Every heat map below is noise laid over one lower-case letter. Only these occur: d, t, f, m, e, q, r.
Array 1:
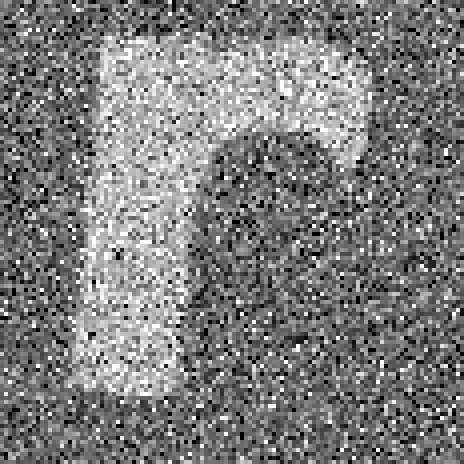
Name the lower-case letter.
r
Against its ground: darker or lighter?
lighter
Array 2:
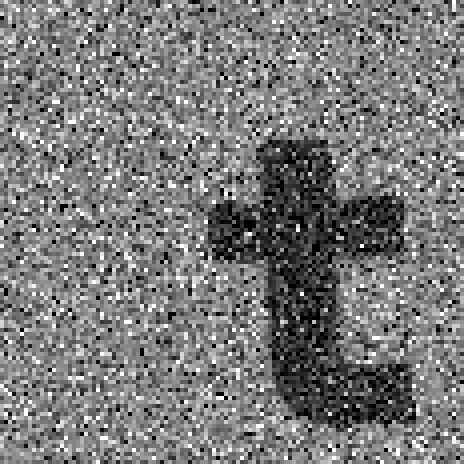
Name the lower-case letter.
t
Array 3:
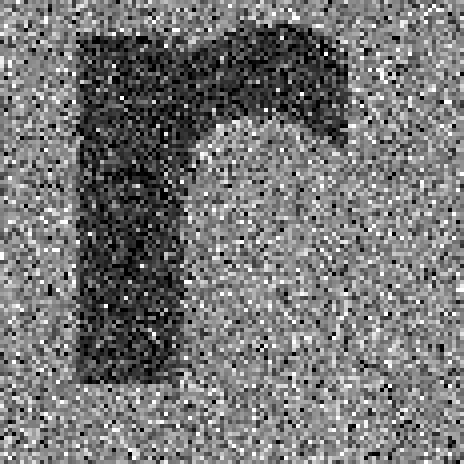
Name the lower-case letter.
r
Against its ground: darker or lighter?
darker
